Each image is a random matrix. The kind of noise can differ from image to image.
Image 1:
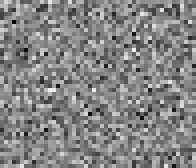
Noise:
independent entries
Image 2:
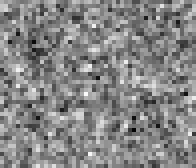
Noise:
blotchy
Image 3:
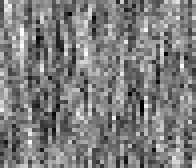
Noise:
streaked along the columns
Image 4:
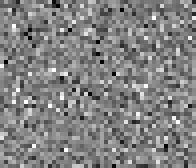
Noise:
heavy tails
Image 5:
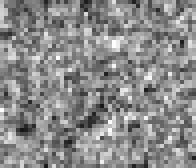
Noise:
blotchy
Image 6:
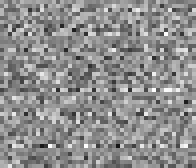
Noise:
rows of uneven size
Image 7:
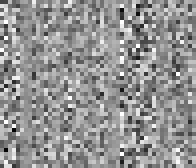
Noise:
columns of uneven size
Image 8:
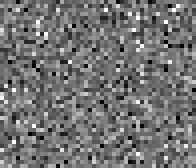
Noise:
heavy tails
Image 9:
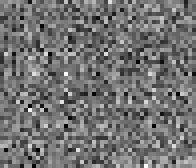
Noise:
low rank plus noise
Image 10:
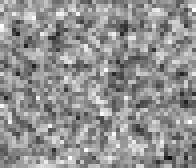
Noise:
blotchy
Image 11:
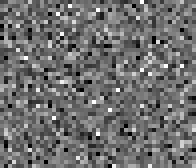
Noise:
heavy tails
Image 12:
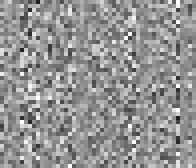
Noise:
columns of uneven size
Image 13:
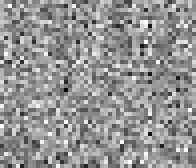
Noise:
low rank plus noise
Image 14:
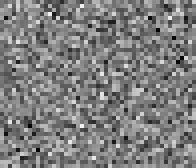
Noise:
independent entries
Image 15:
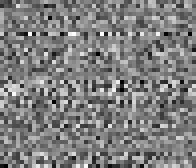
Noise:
rows of uneven size
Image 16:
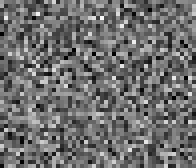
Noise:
independent entries
